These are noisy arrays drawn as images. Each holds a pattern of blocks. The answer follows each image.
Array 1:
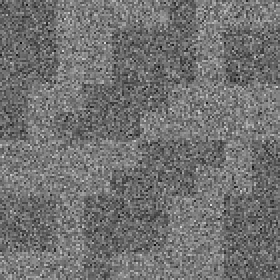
the same after a half turn
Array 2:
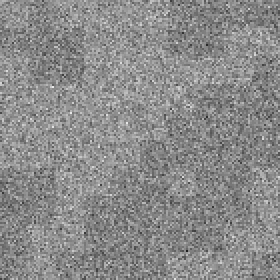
mirrored about the diagonal from the top left
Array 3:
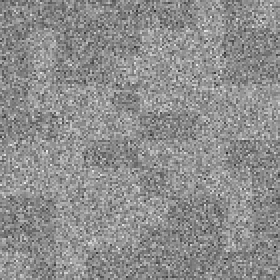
the same after a half turn
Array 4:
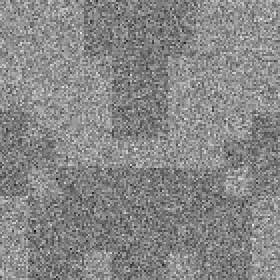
left and right mirror each other
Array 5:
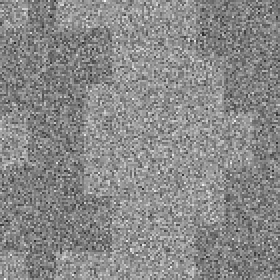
top and bottom mirror each other
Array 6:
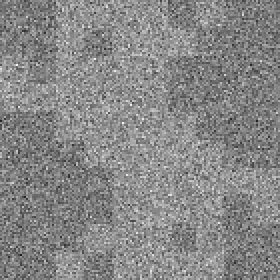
the same after a half turn
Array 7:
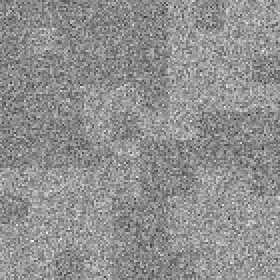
mirrored about the diagonal from the top left
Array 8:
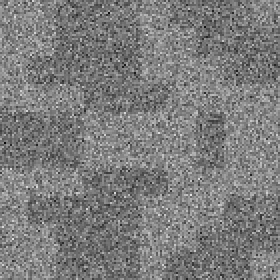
top and bottom mirror each other
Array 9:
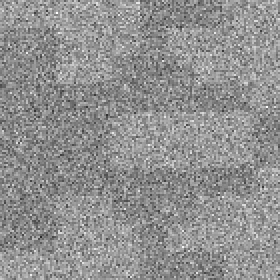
top and bottom mirror each other
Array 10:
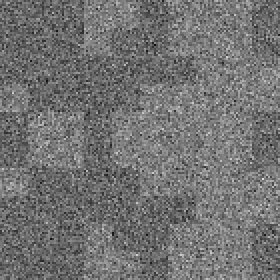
top and bottom mirror each other
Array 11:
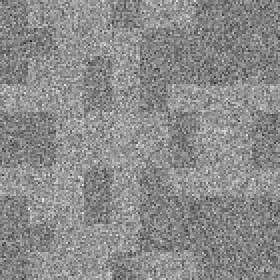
top and bottom mirror each other
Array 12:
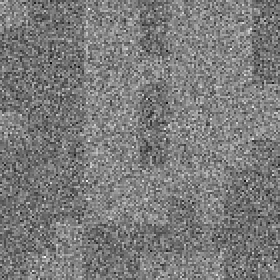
no symmetry
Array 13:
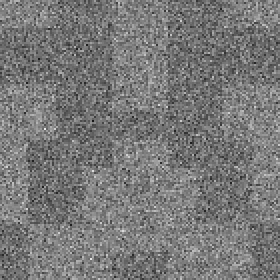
left and right mirror each other
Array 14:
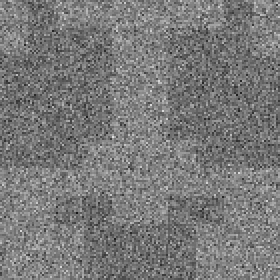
left and right mirror each other
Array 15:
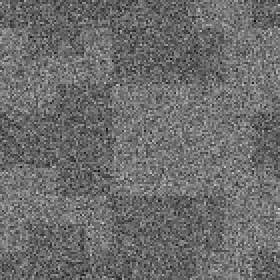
top and bottom mirror each other
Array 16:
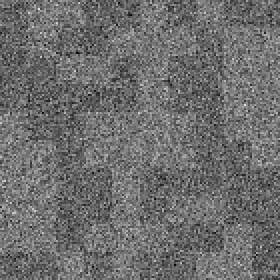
the same after a half turn
